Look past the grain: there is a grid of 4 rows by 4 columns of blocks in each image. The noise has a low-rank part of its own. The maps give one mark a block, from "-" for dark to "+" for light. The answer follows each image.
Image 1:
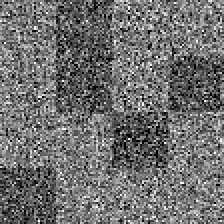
+ - + +
+ - + -
+ + - +
- + + +
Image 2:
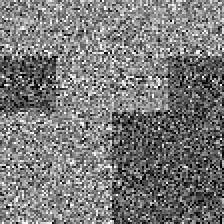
+ + + +
- + + -
+ + - -
+ + - -
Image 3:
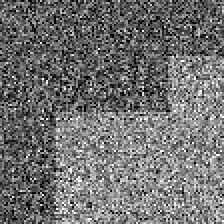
- - - -
- - - +
- + + +
- + + +
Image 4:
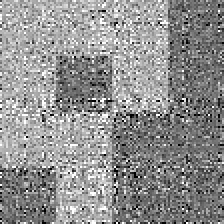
+ + + -
+ - + -
+ + - -
- + - -
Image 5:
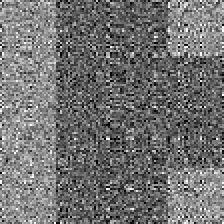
+ - - +
+ - - -
+ - - -
+ - - +
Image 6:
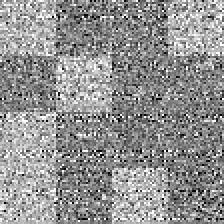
+ - - +
- + - -
+ - - -
+ - + -
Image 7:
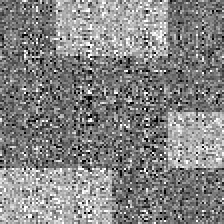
- + + -
- - - -
- - - +
+ + - -
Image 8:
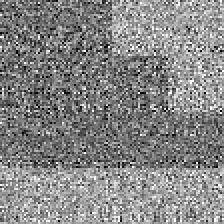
- - + +
- - - +
- - - -
+ + + +
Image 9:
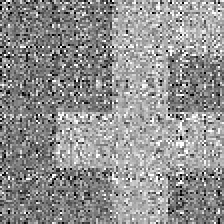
- - + +
- - + -
- + + +
- - + -
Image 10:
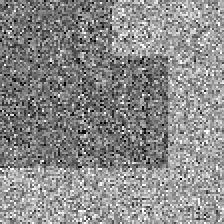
- - + +
- - - +
- - - +
+ + + +
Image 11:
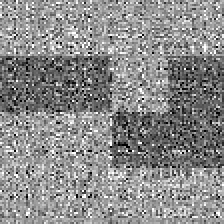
+ + + +
- - + -
+ + - -
+ + + +
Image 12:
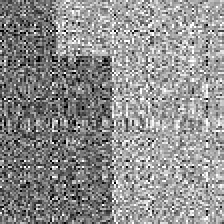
- + + +
- - + +
- - + +
- - + +
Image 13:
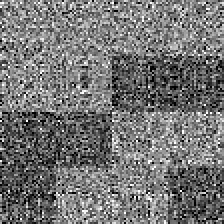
+ + + +
+ + - -
- - + +
- + + -
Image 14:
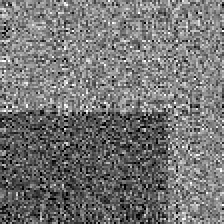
+ + + +
+ + + +
- - - +
- - - +
